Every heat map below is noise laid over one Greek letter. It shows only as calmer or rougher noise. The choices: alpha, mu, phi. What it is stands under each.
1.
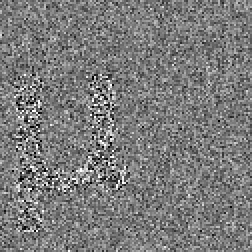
mu
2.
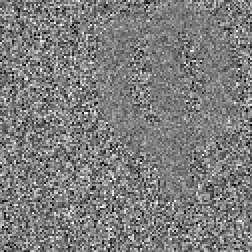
phi
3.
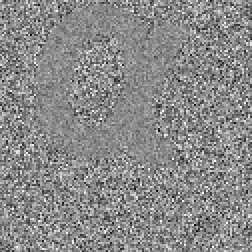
alpha
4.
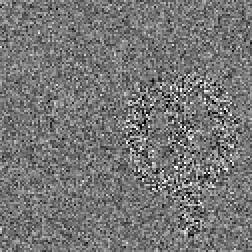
phi
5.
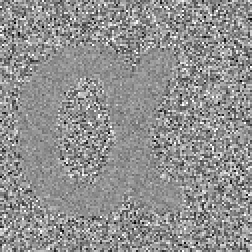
alpha
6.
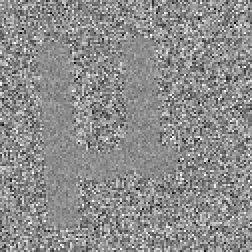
mu
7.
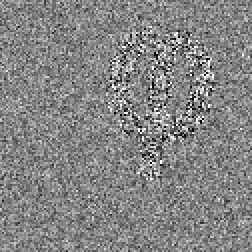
phi
